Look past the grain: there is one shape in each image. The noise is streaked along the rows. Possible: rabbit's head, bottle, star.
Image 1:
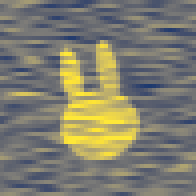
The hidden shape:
rabbit's head
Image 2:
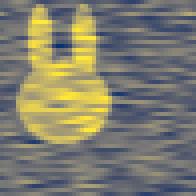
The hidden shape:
rabbit's head
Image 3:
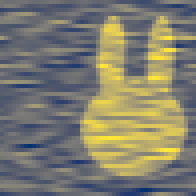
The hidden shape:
rabbit's head
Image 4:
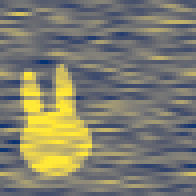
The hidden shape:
rabbit's head
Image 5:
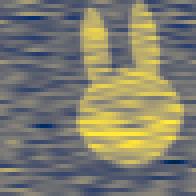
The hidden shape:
rabbit's head
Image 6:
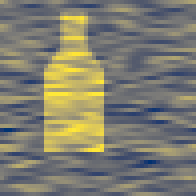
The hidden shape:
bottle
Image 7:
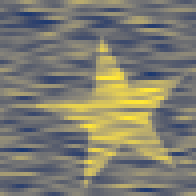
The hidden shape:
star
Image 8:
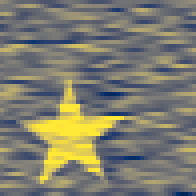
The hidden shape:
star
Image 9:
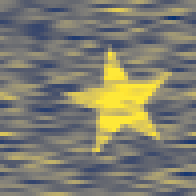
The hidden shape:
star
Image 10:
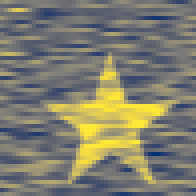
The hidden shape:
star
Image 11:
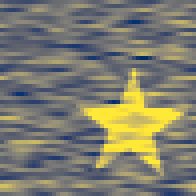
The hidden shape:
star
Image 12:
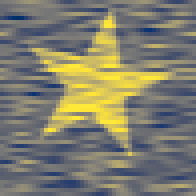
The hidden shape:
star
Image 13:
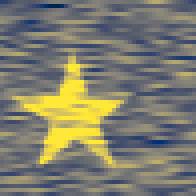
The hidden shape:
star
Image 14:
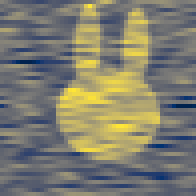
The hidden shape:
rabbit's head
